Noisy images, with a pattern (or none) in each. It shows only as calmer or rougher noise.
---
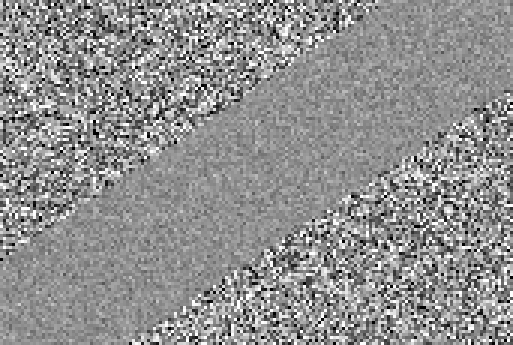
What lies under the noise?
a diagonal band
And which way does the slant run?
bottom left to top right
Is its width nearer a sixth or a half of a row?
a half
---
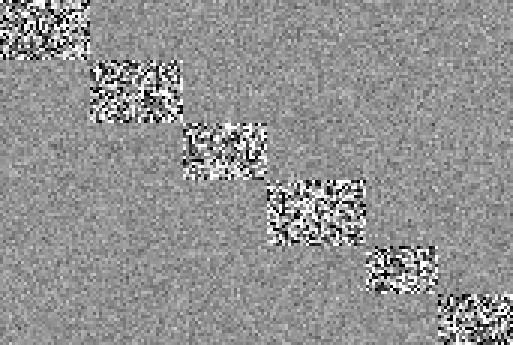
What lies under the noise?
blocks along the diagonal
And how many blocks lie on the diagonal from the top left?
6
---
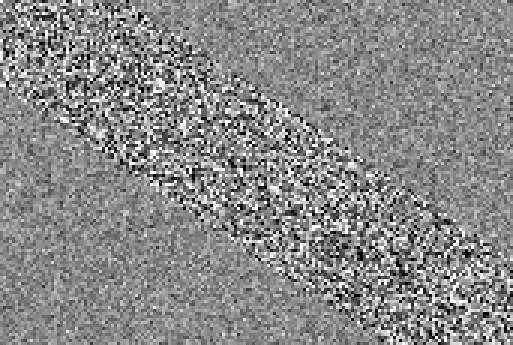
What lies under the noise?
a diagonal band
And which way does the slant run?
top left to bottom right
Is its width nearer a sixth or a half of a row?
a half
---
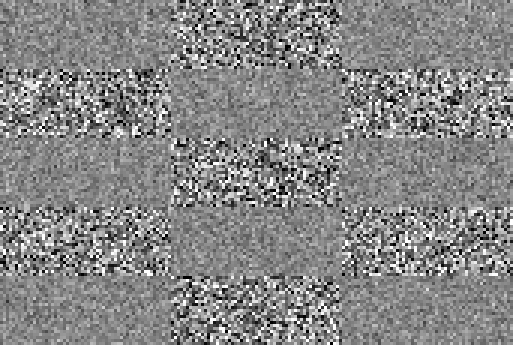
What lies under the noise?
a checkerboard
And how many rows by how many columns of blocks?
5 by 3
